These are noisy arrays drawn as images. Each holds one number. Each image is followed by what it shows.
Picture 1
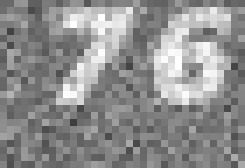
76
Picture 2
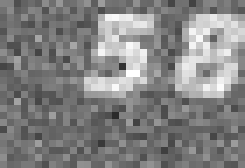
58
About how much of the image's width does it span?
two thirds
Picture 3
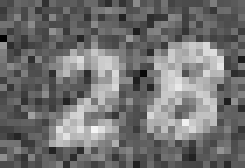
28
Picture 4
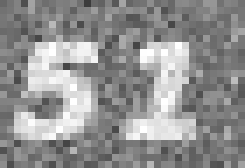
51
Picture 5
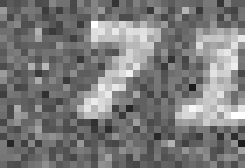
71
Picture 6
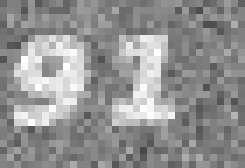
91
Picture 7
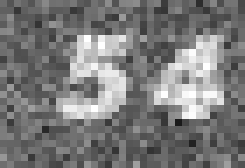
54
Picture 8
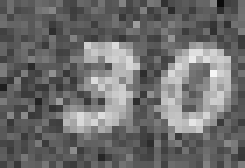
30
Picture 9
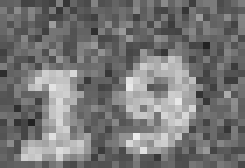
19
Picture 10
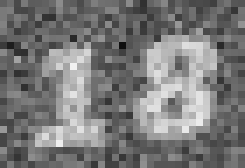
18
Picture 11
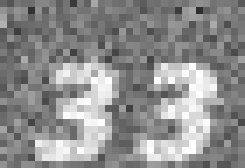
33
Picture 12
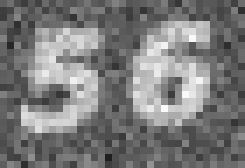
56
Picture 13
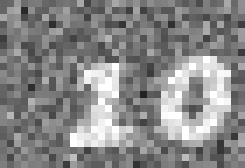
10
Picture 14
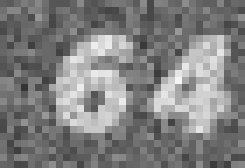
64
